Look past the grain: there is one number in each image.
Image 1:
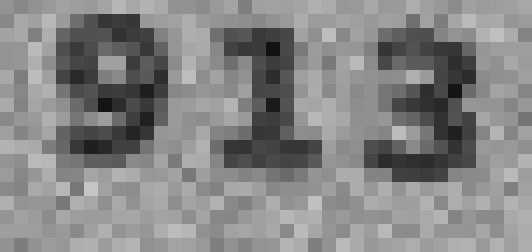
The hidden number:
913
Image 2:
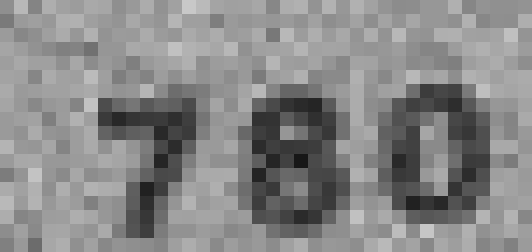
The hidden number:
780
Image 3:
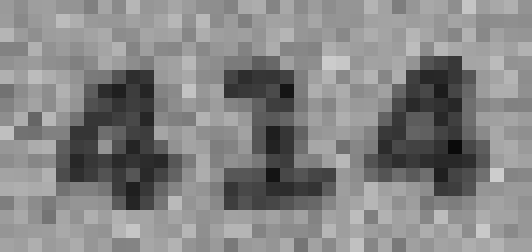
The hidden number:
414
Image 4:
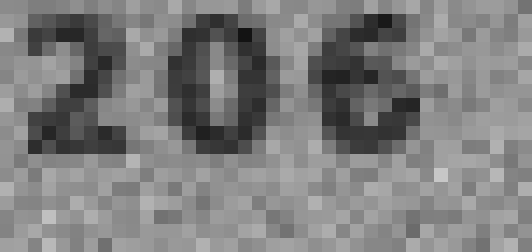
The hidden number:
206
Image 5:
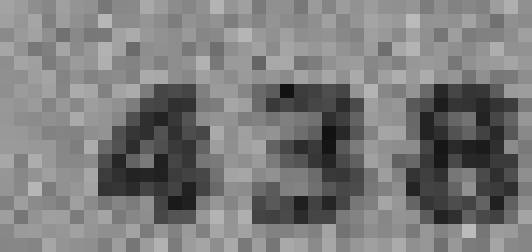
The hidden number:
438
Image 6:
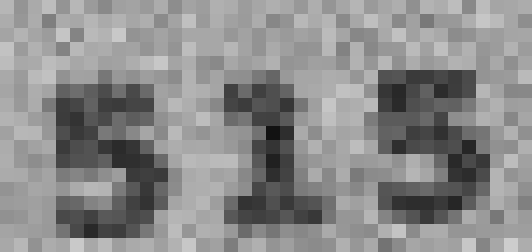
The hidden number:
515
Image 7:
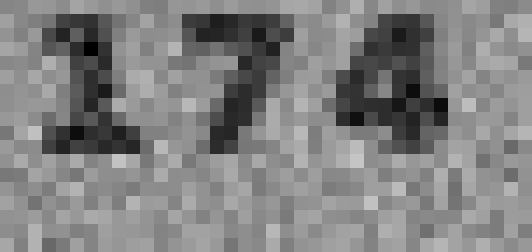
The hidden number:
174
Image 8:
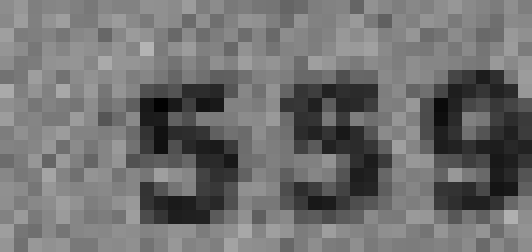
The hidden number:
559
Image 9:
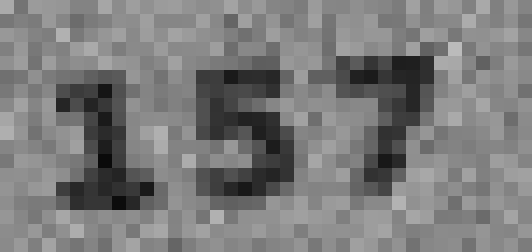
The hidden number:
157
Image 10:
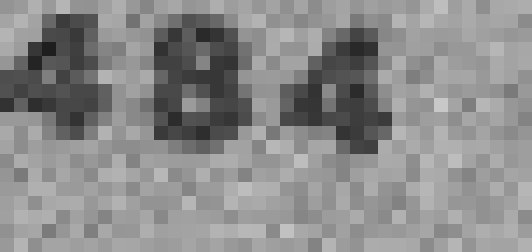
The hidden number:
484
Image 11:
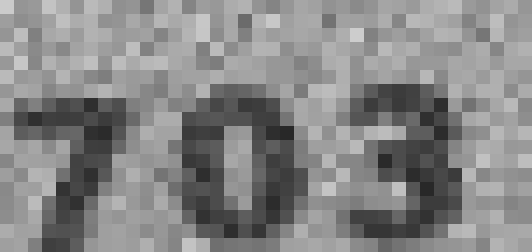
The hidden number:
703
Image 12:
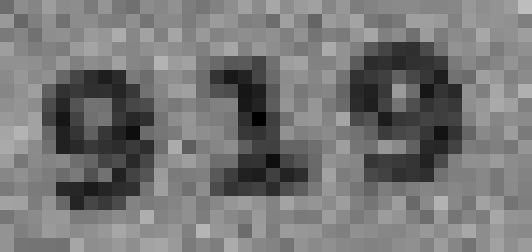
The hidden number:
919
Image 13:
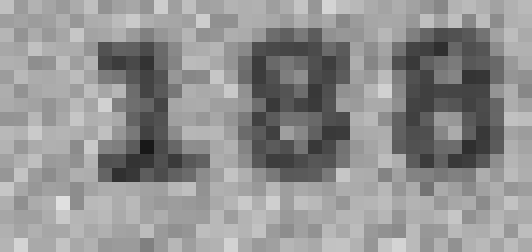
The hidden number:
188
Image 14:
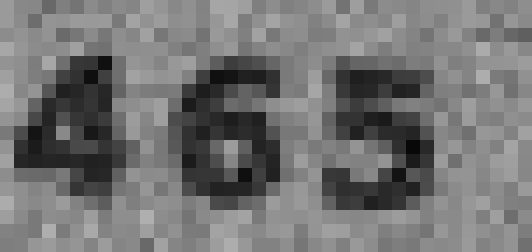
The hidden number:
465
